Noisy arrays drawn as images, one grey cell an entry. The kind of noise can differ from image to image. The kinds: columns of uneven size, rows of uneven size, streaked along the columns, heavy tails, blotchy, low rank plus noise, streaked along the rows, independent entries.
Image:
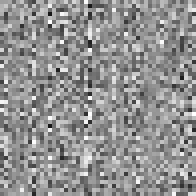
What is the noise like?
columns of uneven size
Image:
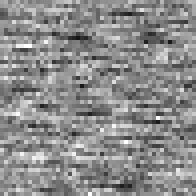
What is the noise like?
streaked along the rows
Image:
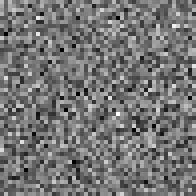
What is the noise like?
independent entries
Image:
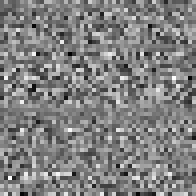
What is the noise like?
rows of uneven size
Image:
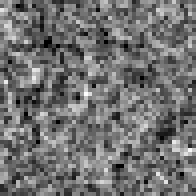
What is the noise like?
blotchy
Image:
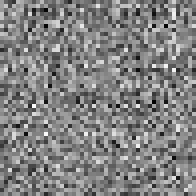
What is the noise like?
low rank plus noise
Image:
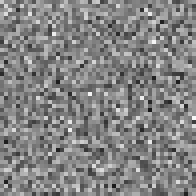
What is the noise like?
independent entries
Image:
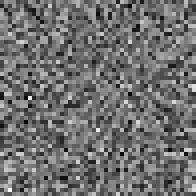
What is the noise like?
low rank plus noise
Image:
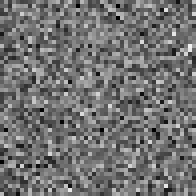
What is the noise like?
independent entries
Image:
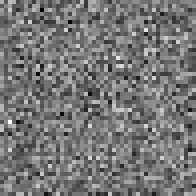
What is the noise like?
low rank plus noise
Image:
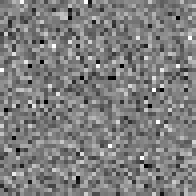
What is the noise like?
heavy tails
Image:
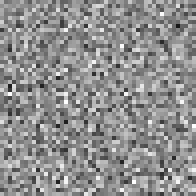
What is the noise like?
low rank plus noise
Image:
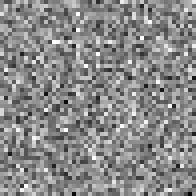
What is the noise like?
independent entries
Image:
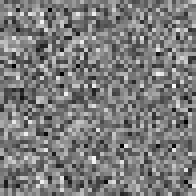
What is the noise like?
low rank plus noise
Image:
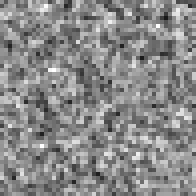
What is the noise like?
blotchy
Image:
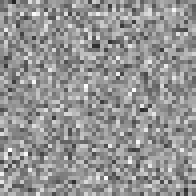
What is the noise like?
independent entries
